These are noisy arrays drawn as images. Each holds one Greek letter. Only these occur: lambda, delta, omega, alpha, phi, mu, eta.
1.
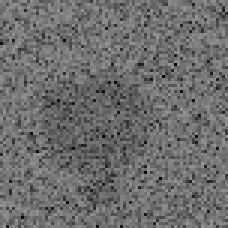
phi
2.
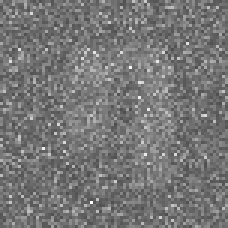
eta
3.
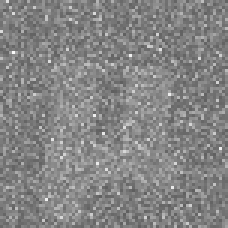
mu
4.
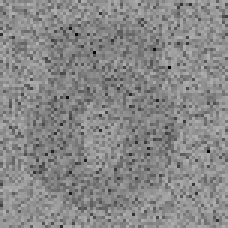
delta
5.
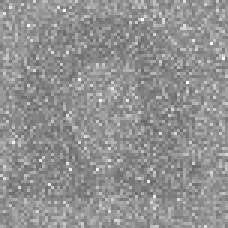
omega
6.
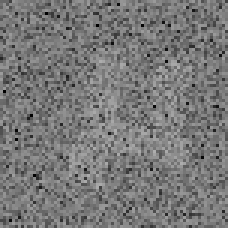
mu
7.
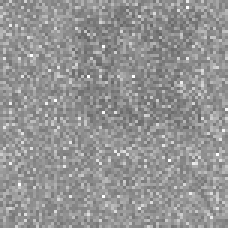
alpha
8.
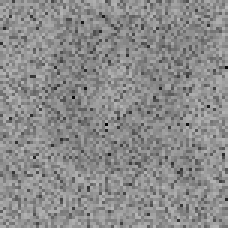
alpha
